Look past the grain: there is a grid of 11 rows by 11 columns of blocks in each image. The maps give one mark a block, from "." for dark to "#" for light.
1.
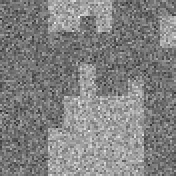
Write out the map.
...####....
...##.#...#
..........#
...........
.....#.....
.....#..#..
....#####..
....#####..
...######..
...######..
...######..
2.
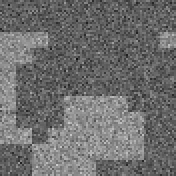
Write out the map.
...........
...........
###.......#
##.........
#..........
#..........
#...####...
#...#####..
##.######..
..#######..
..####.....
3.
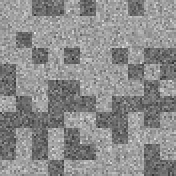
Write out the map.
##..#.##.##
###########
#.#########
##.#.##.#..
.#######.#.
.##..####.#
#.#...#....
....##..#.#
.#.#.##.###
.#.#..###.#
###.#####..
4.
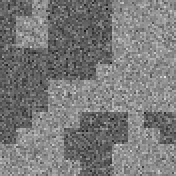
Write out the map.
..#....####
.##....####
.##....####
.......####
......#####
...########
...########
..###...#..
.###....##.
####...####
#####..####
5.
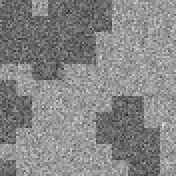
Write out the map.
..#....####
.......####
......#####
......#####
##..#######
.##########
..#####..##
..####...##
.#####....#
#######...#
.#######..#
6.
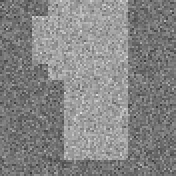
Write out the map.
...#####...
..######...
..######...
..######...
...#####...
....####...
....####...
....####...
....####...
....####...
...........
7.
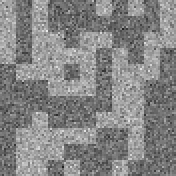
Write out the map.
#.#...#.#.#
#.#.......#
#.##.##..##
#.####.#.#.
.###.#.###.
...###.##..
.......##..
..#...###..
.#####..#..
.###....#..
.##.#..#...
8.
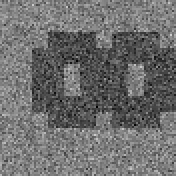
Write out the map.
###########
###########
###...#...#
##.........
##..#...#..
##..#...#..
##.........
###...#...#
###########
###########
###########
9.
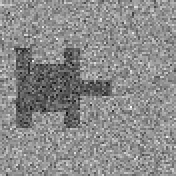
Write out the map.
###########
###########
###########
#.##.######
#....######
#......####
#....######
#.##.######
###########
###########
###########
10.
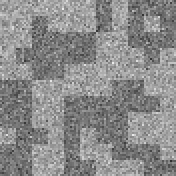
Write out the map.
######.#...
##.###.#.#.
##....##...
#.....###.#
##..#######
..#####..##
..##......#
..##....###
#..#.#..###
..##.##...#
..##..###..
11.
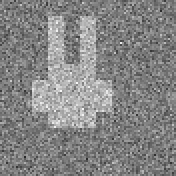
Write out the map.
...........
...#.#.....
...#.#.....
...#.#.....
...###.....
..#####....
..#####....
...###.....
...........
...........
...........
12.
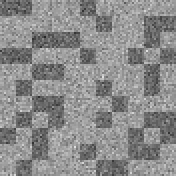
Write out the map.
..###.#####
######.##..
##...####.#
..###.##.#.
##..#####.#
#.####.##.#
##..###.###
#.#.##.##..
.#.#####.#.
##.##.##..#
#.####..###
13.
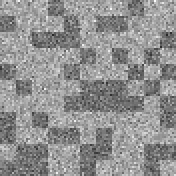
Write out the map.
###.####.##
.###.#..###
##...#####.
#####.#.#.#
.###.###.#.
#.###...#.#
####.....#.
.#.#######.
.##..#.####
#..##..##..
...##.###.#
